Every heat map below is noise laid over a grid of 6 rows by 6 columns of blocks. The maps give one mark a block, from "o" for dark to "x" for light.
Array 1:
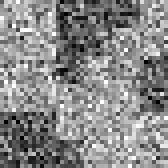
xxooox
xxooxx
xxoxxo
xxxxxo
ooxxxx
oooxxx
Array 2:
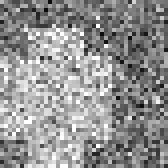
oooooo
oxxooo
xxxxoo
xxxxoo
xxxxoo
oxxooo
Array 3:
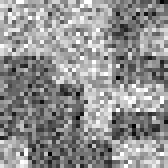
xxxxoo
xxxxox
ooxxoo
oooxxx
oooxoo
xoooxx
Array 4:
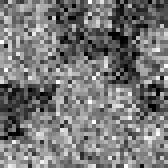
xxoxoo
xxooox
xxxxox
ooxxxo
oxxxxx
xxxxxx
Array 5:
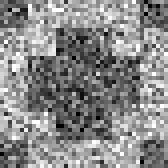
oxxxxo
xxooxx
xoooox
xoooox
xxooxx
oxxxxo
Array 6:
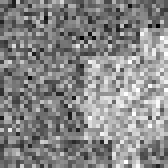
oooooo
ooooox
oooxxx
oooxxx
oooxxx
ooooxo
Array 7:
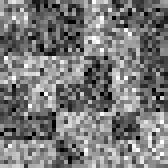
xooxoo
oooxxo
xxxoxo
oxooxo
ooxxox
xxoxxx
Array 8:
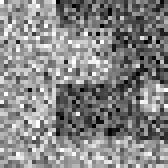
xxoooo
xxxxoo
xxxxoo
xxooox
xxoooo
xxxxxx
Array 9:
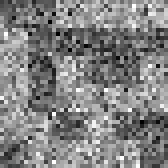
ooxxxx
xooooo
xoxoox
xoxxxx
xxoxoo
oxxxxo
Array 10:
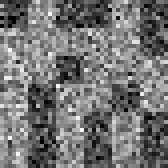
oxooxo
xxxxxo
xxoxxx
xoxxox
xoxoxo
xoxoxo
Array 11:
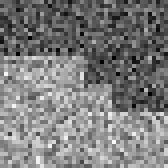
oooooo
oooooo
xxxooo
xxxxoo
xxxxxx
xxxxxx
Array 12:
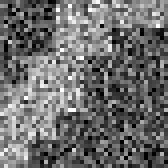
ooxxxx
ooxxoo
oxxooo
xxxooo
xxoooo
xooooo
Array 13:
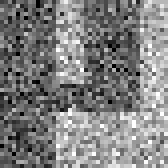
ooxoox
ooxoox
ooxoox
ooooox
ooxxxx
ooxxxx
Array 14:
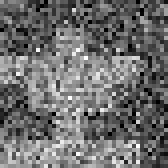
oooooo
ooxooo
xxxxxo
oxxxoo
ooxooo
xxxxxo
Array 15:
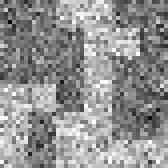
ooxxoo
oooxxo
oooxoo
xxoxoo
xoxxoo
xoxxxx
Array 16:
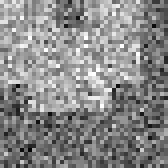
xxoxxo
xxxxxo
xxxxxo
oxxxoo
oooooo
oooooo
